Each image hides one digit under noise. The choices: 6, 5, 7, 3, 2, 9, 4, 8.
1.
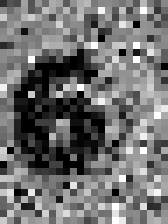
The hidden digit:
6
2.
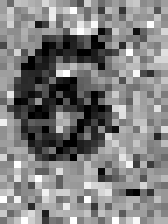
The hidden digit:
6
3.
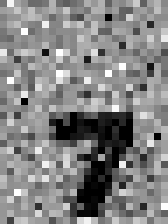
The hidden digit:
7
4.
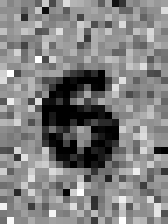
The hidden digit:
6
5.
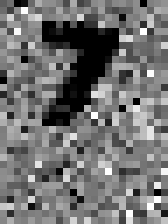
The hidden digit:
7
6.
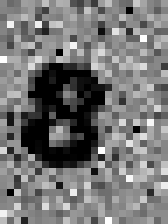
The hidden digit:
8
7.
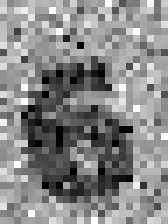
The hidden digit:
6
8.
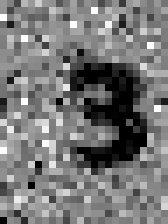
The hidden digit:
3
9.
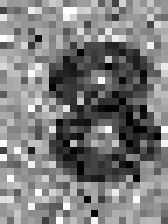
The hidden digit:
8
